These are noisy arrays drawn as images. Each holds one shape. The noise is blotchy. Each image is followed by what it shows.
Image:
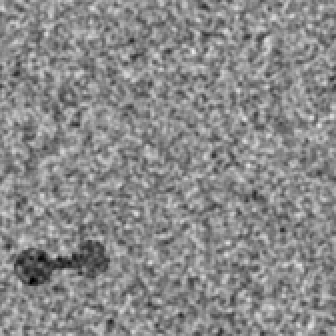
dumbbell
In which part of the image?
bottom left
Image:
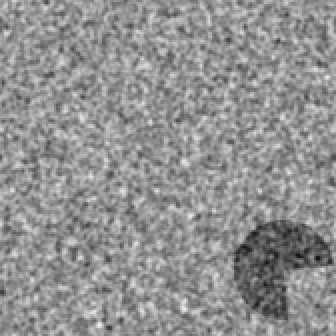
disc with a wedge cut out
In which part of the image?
bottom right
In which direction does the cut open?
down and right
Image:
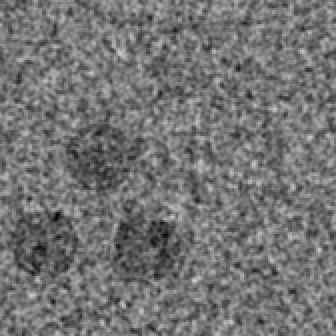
three dots
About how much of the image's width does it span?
half
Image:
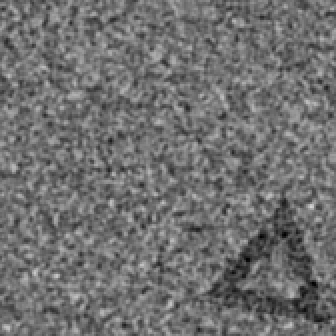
triangle frame
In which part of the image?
bottom right
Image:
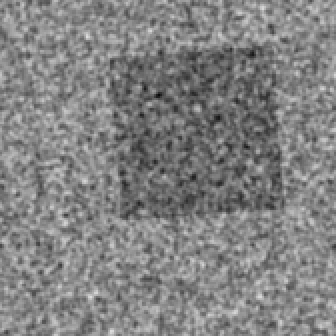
square
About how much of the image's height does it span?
half
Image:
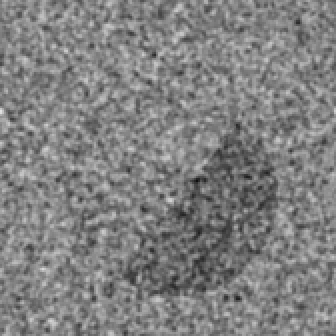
half disc
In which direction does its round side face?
down and right
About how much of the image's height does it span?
half
